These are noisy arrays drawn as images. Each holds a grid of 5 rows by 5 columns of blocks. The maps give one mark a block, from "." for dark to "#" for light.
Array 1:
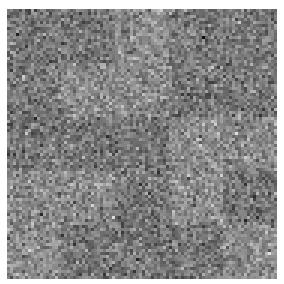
..#..
.##..
...##
##.#.
#...#
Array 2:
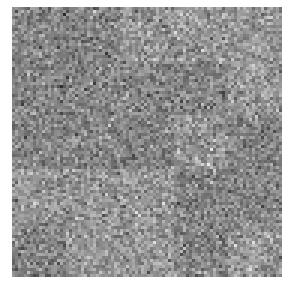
..###
....#
...#.
###..
.##.#
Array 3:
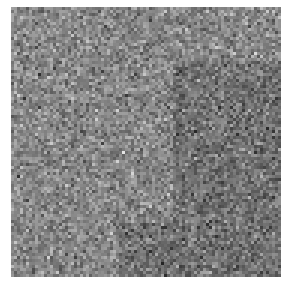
#####
###..
###..
###..
##...
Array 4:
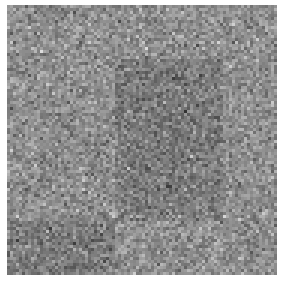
#####
##..#
##..#
##..#
..###
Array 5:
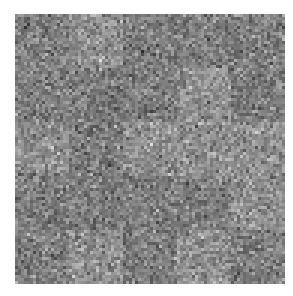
.#...
...#.
#.###
....#
.#.#.
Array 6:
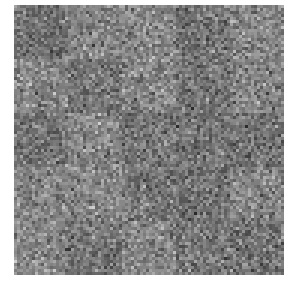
.##.#
#.#.#
.#...
##..#
#.#..
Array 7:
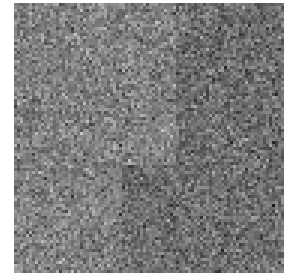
###..
###..
###..
##...
##...
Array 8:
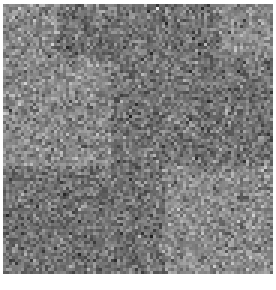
#...#
##...
##...
...##
...##
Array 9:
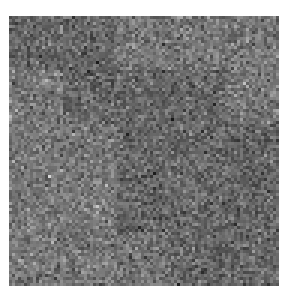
..###
#...#
##...
##...
###..
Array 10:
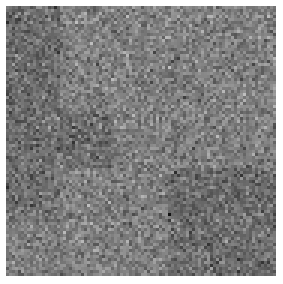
.####
.####
..###
.##..
###..
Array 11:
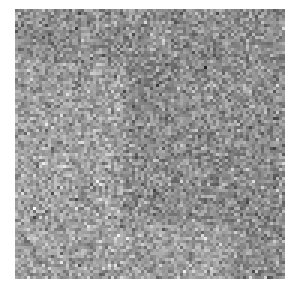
.....
##...
##...
##...
####.
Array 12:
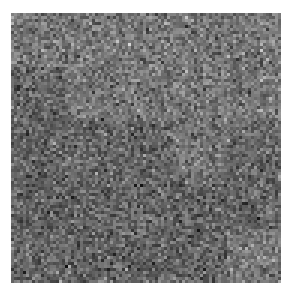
#####
.####
...#.
.....
....#
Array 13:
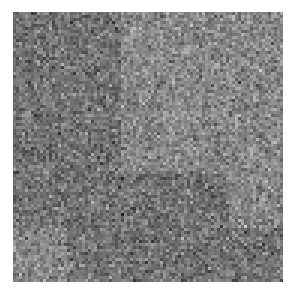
..###
..###
..###
....#
#....
